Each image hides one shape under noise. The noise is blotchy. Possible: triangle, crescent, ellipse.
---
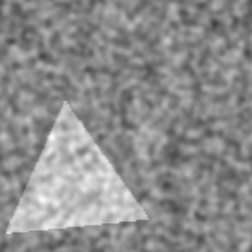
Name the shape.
triangle
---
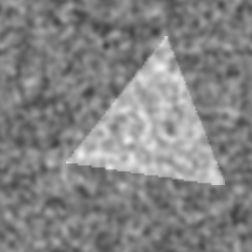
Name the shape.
triangle
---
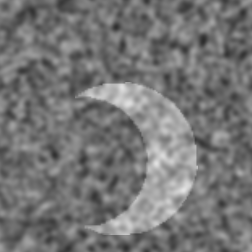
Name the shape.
crescent
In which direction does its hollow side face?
left
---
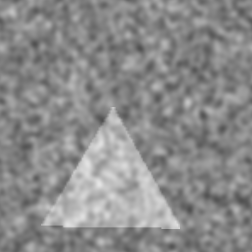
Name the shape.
triangle
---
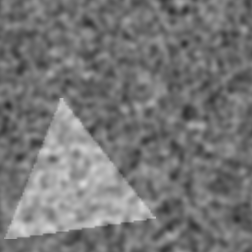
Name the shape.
triangle
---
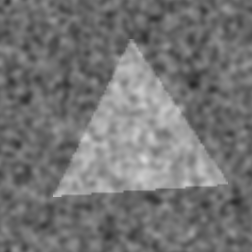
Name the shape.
triangle
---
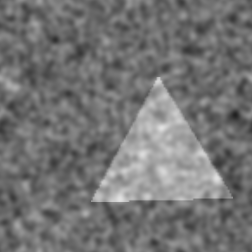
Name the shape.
triangle
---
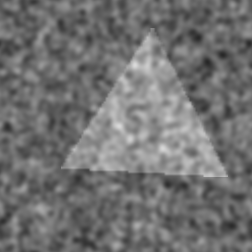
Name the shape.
triangle
